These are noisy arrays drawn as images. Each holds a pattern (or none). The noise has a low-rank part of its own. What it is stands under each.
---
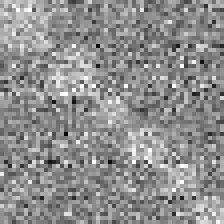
blocks along the diagonal
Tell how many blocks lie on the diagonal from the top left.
6
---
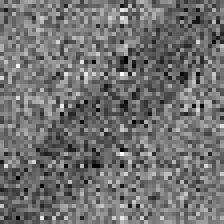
a diagonal band
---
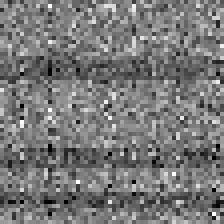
bands of rows
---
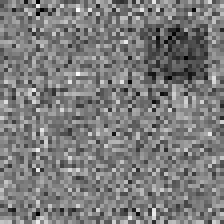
one block
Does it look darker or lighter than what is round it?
darker
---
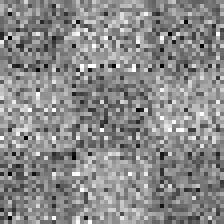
a checkerboard
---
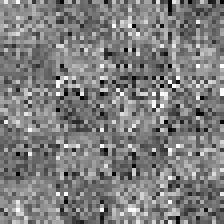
a checkerboard
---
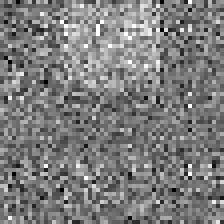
one block
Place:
top middle
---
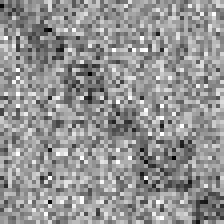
blocks along the diagonal
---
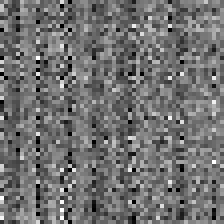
bands of columns
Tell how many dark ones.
6
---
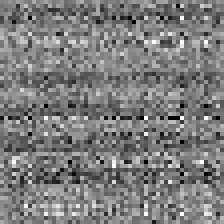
bands of rows
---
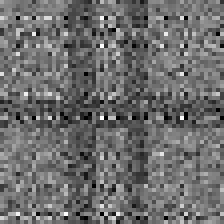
bands of rows crossing bands of columns
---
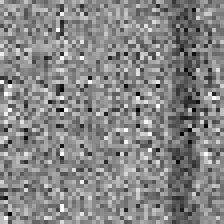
one band of columns
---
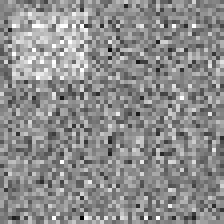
one block
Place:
top left
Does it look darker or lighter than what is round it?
lighter
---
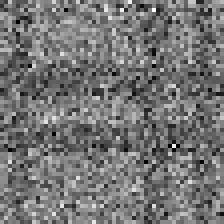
bands of rows crossing bands of columns
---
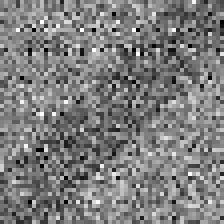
a diagonal band
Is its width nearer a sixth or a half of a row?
a half
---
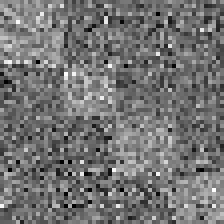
blocks along the diagonal
